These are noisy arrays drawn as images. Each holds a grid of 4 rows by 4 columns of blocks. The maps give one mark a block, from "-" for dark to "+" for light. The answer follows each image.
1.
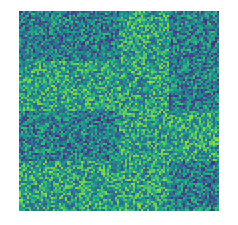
- - + -
+ + + -
- - + +
+ + + -
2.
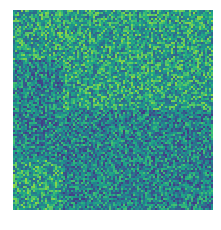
+ + + +
- + + +
- - - -
+ - - -
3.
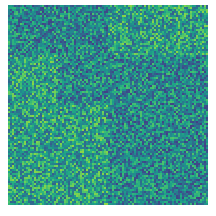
- - + +
+ - - -
+ + - -
+ + - -
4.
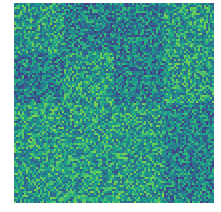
+ - - +
- + - +
+ + + -
+ + + -
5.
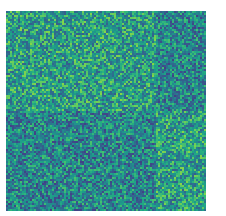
+ + + -
+ + + -
- - - +
- - - +
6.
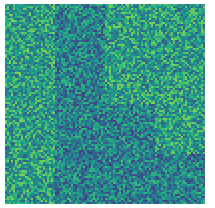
+ - + +
+ - + +
+ - - +
+ - - -
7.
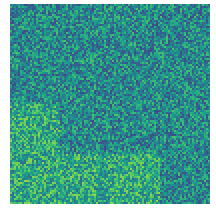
- - - -
- - - -
+ - - -
+ + + -
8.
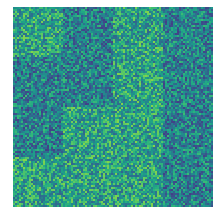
+ - + -
- - + -
- + + -
+ + + -
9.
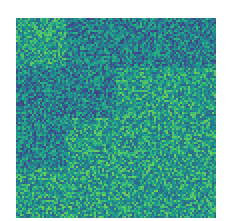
+ - - -
- - + +
- + + +
+ + + +
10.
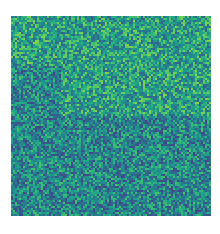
+ + + +
- + + +
- - - -
- - - -
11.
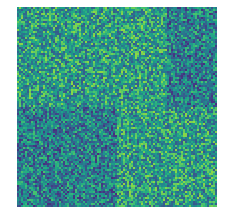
+ + + -
+ + + -
- - + +
- - + +
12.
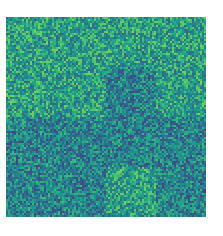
+ + + +
+ + - +
- - - -
- - + -
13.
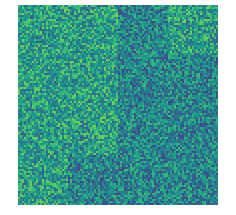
+ + - +
+ + - -
+ + - -
+ - - -
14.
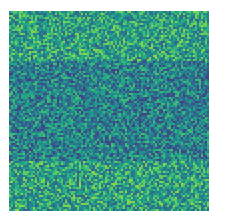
+ + + +
- - - -
- - - -
+ + + +
